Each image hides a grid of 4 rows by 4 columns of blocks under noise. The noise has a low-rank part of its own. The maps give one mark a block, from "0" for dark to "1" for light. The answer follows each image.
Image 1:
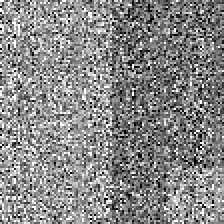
1 1 0 0
1 1 0 0
1 1 0 0
1 1 0 1
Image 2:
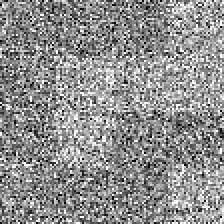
0 0 0 1
0 1 1 1
0 1 0 0
0 0 0 1
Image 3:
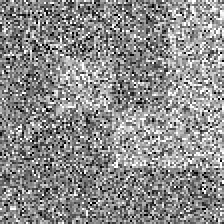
0 0 0 1
0 1 0 1
0 0 1 1
0 0 0 0
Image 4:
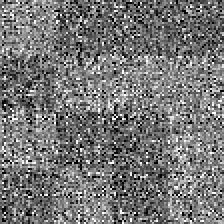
1 0 0 0
0 1 1 1
1 0 0 1
0 1 0 1
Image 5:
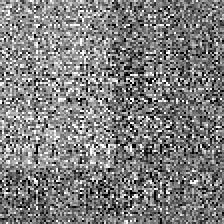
1 1 0 0
1 1 0 0
1 1 0 0
0 0 0 0
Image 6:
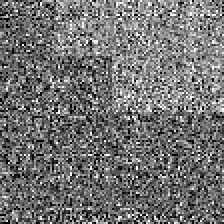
0 1 1 1
0 0 1 1
0 0 0 0
0 0 0 0
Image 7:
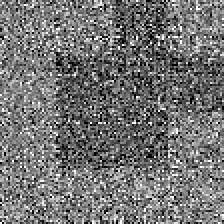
1 1 0 1
1 0 0 0
1 0 0 1
1 1 1 1
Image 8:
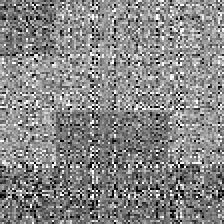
0 1 1 1
1 1 1 1
1 0 0 1
0 0 0 0
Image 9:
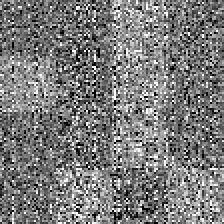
0 0 1 0
1 0 1 0
0 0 1 0
0 1 0 1
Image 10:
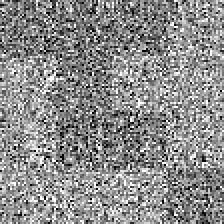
0 0 0 1
1 0 1 1
1 0 0 1
1 1 1 0
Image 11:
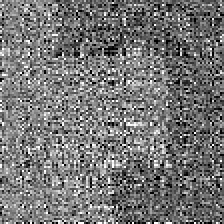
1 0 0 0
1 1 1 0
1 1 1 0
1 1 0 0
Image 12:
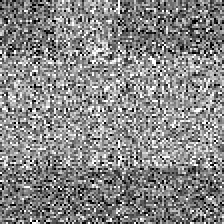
0 1 0 0
1 1 1 1
1 1 1 1
0 0 0 0
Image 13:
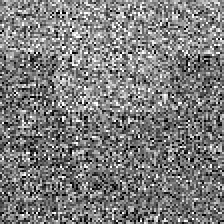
1 1 1 1
0 1 1 0
0 0 0 0
0 0 0 0
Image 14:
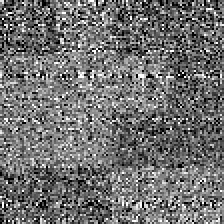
0 1 0 0
1 1 1 0
1 1 0 0
0 0 1 1
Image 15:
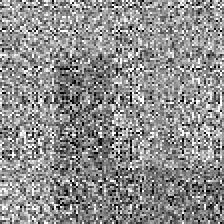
1 1 1 1
1 0 1 1
1 0 1 1
1 0 0 0
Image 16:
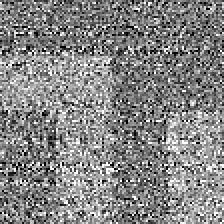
0 0 0 0
1 1 0 0
0 1 0 1
0 1 0 1
